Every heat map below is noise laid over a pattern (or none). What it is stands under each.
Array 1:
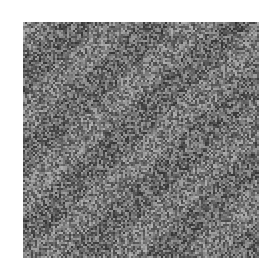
diagonal stripes
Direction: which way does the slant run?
bottom left to top right
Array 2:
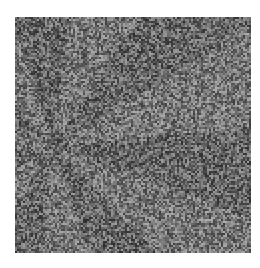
spokes from one point
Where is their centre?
middle left
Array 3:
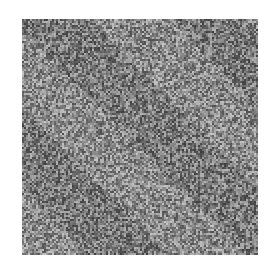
diagonal stripes
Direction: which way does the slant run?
top left to bottom right
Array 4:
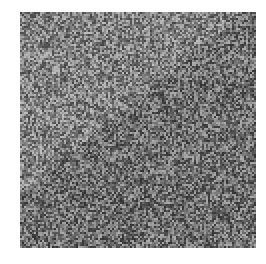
a sharp edge
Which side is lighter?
top left
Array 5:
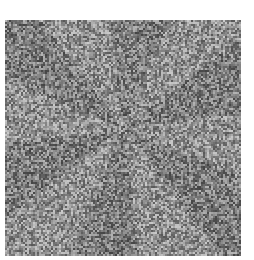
spokes from one point
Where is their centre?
centre
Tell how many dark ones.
6
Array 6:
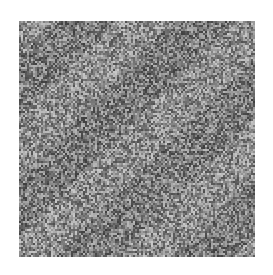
diagonal stripes
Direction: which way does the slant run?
bottom left to top right
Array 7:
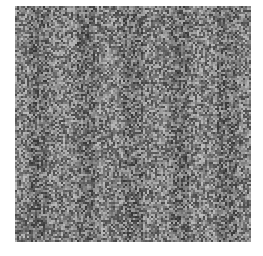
vertical stripes
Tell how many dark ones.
5
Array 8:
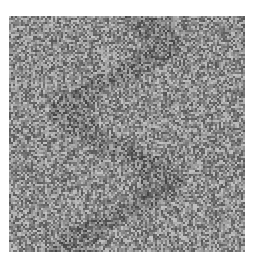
a wavy band
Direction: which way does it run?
top to bottom
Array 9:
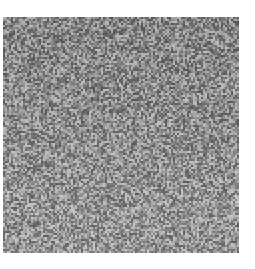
a smooth slope
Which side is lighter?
bottom
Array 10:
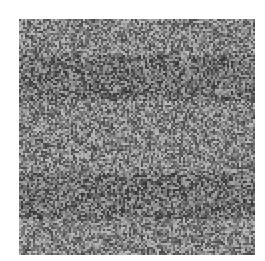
horizontal stripes
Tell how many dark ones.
2
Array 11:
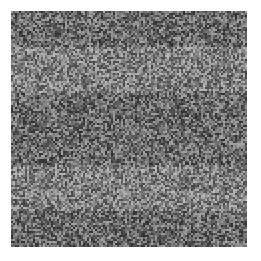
horizontal stripes
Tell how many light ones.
2
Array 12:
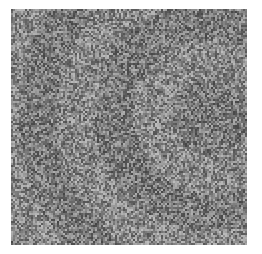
rings round one point
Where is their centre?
middle right
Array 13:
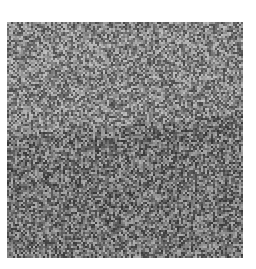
a sharp edge
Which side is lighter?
top
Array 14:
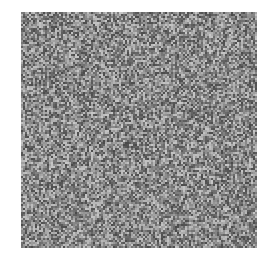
only noise
